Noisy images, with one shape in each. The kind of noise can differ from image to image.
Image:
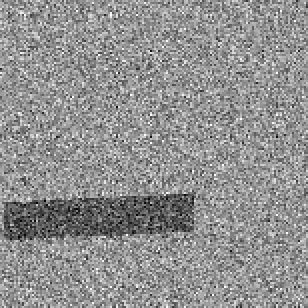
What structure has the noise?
low rank plus noise
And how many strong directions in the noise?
two
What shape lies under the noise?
bar
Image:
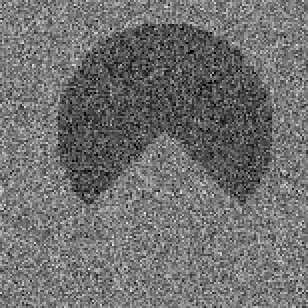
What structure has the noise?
low rank plus noise
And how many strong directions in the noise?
two
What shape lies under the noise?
disc with a wedge cut out
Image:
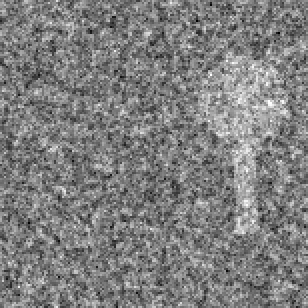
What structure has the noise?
blotchy
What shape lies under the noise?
lollipop
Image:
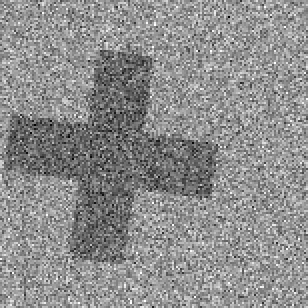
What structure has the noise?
independent entries
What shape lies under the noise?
cross
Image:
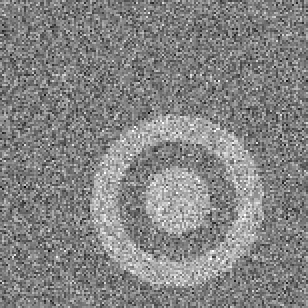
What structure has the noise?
low rank plus noise
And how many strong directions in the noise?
two
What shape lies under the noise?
bullseye
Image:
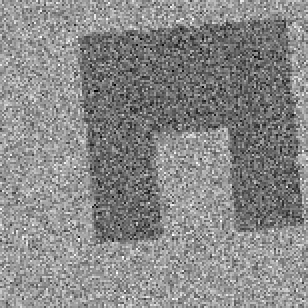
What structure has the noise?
low rank plus noise
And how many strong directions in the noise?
one
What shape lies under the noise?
square with a notch
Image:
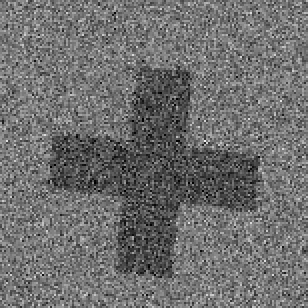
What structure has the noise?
low rank plus noise
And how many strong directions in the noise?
three or four
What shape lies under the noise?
cross
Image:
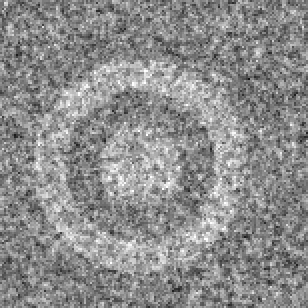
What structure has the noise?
blotchy
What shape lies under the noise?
bullseye
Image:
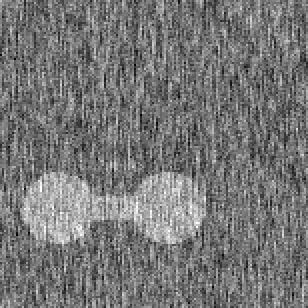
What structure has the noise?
streaked along the columns
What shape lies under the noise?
dumbbell
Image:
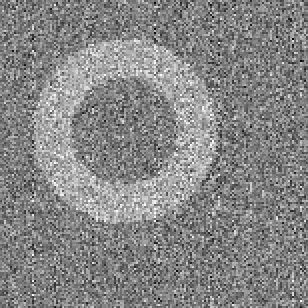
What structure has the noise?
columns of uneven size
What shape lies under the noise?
ring
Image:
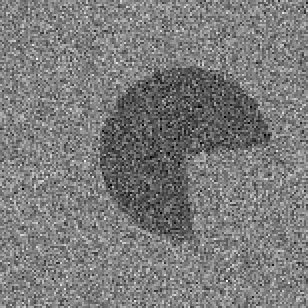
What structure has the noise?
independent entries
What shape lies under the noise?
disc with a wedge cut out
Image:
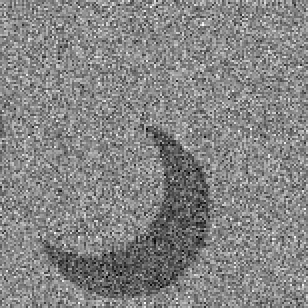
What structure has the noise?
low rank plus noise
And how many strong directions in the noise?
one
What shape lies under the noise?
crescent
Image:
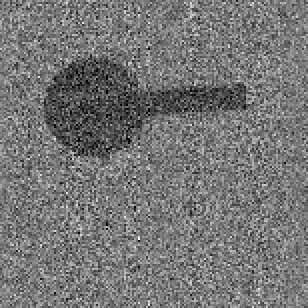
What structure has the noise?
columns of uneven size
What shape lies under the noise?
lollipop
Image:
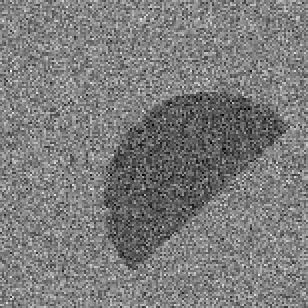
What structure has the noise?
low rank plus noise
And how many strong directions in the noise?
two
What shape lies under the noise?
half disc
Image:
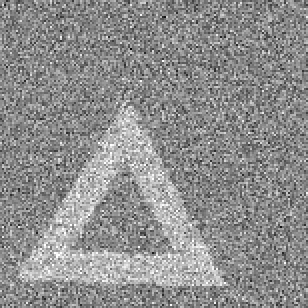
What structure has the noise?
low rank plus noise
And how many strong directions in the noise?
five to eight
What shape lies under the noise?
triangle frame
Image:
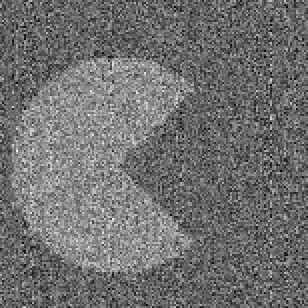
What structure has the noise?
columns of uneven size
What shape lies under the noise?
disc with a wedge cut out
